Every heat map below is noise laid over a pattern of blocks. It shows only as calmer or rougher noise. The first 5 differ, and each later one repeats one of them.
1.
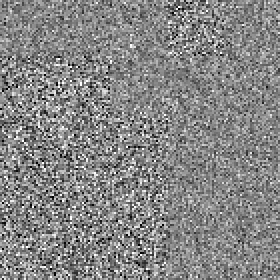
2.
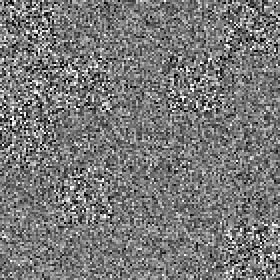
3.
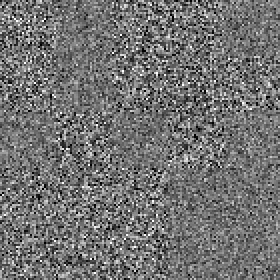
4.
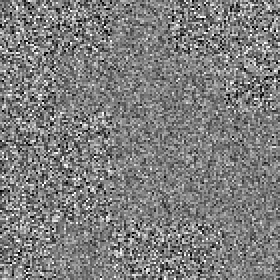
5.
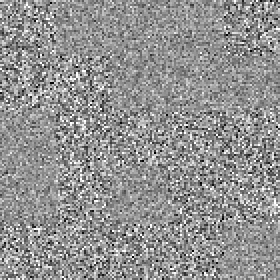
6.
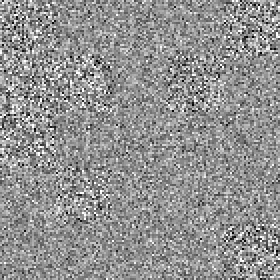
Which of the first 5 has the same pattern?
2
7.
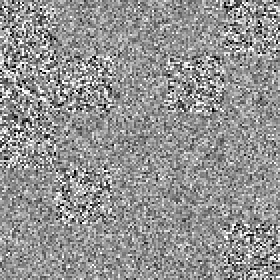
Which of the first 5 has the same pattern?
2
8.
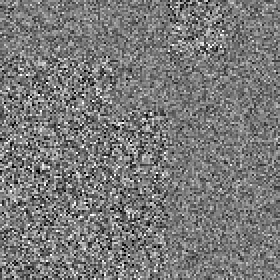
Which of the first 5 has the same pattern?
1
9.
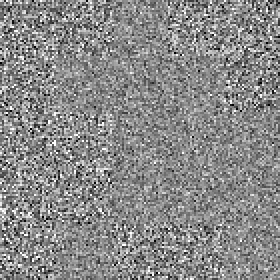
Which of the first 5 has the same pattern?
4
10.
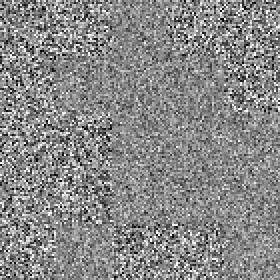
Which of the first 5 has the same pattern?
4
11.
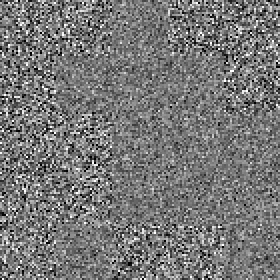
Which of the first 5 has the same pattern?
4
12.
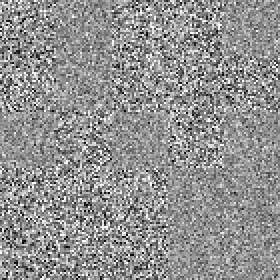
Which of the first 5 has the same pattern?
3
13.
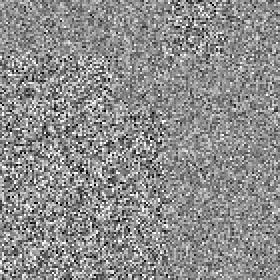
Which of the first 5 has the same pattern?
1
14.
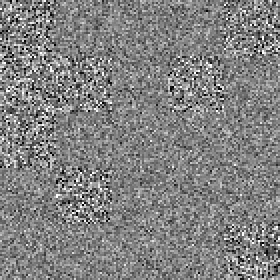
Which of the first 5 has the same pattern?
2
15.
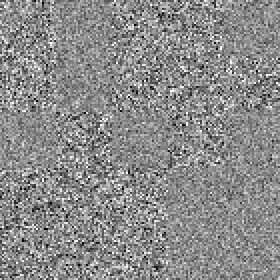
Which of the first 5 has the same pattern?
3
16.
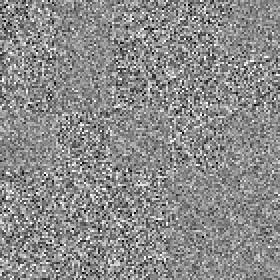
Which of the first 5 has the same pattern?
3
